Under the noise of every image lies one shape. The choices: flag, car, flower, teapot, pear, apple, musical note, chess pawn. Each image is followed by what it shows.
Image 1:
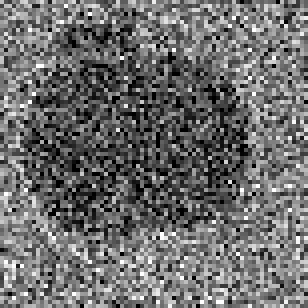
apple
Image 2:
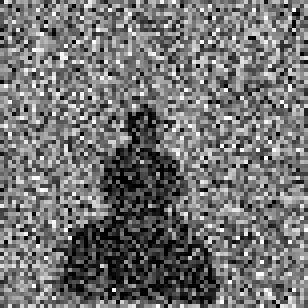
chess pawn
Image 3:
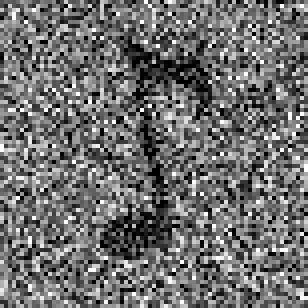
musical note
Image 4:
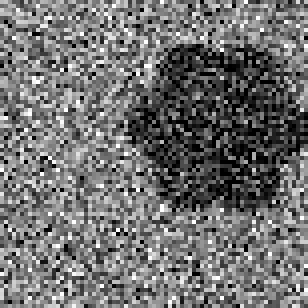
flower
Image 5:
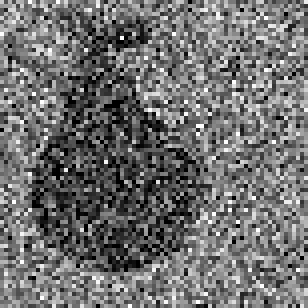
pear
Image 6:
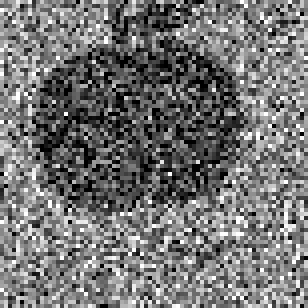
apple
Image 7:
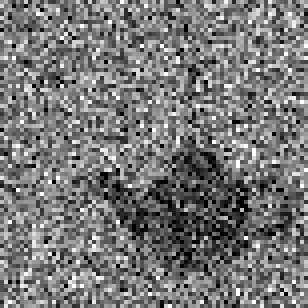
teapot
